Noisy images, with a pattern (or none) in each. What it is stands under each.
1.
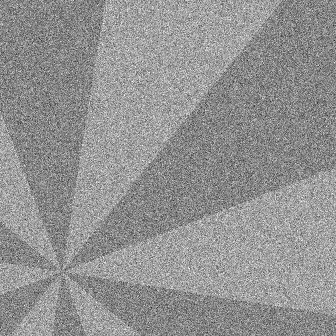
spokes from one point
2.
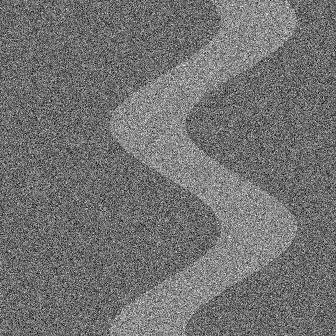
a wavy band
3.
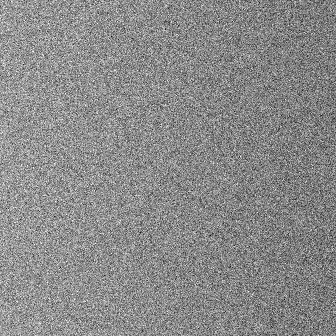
a smooth slope
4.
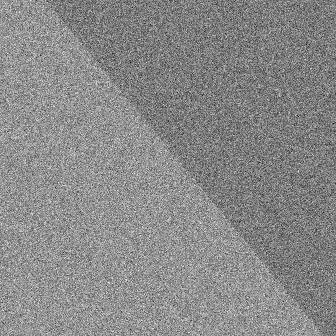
a sharp edge
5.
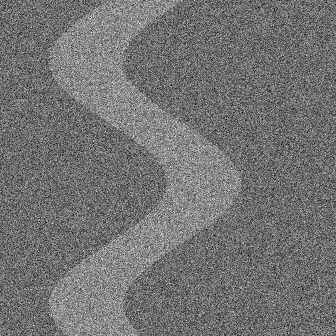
a wavy band
